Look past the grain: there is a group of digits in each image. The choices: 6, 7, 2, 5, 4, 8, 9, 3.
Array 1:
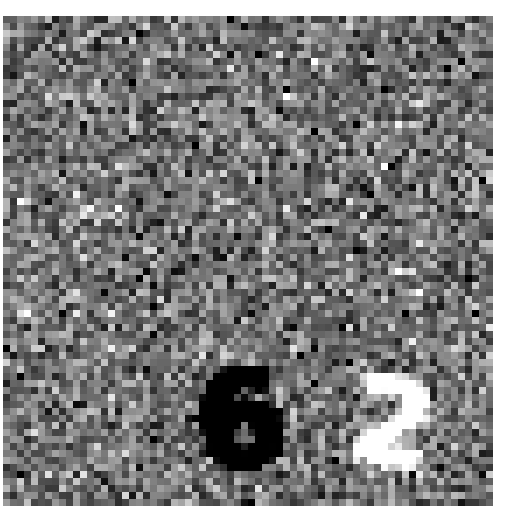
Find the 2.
bottom right
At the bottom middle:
6
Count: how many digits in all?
2
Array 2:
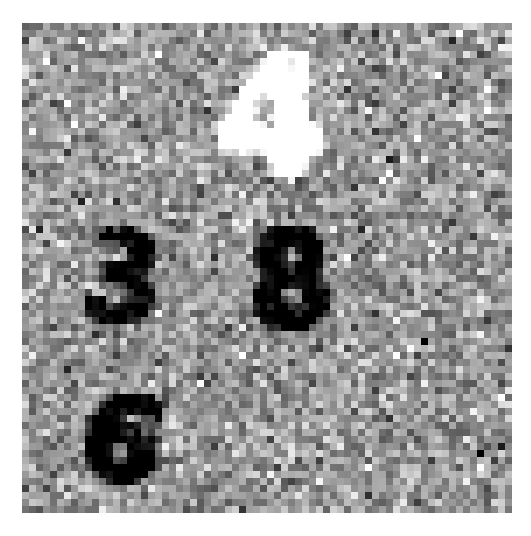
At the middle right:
nothing
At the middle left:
3
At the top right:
nothing
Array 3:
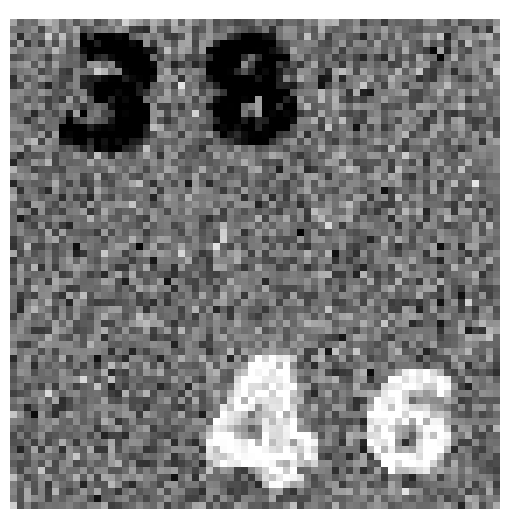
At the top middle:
8
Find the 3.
top left
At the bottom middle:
4
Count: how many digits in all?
4
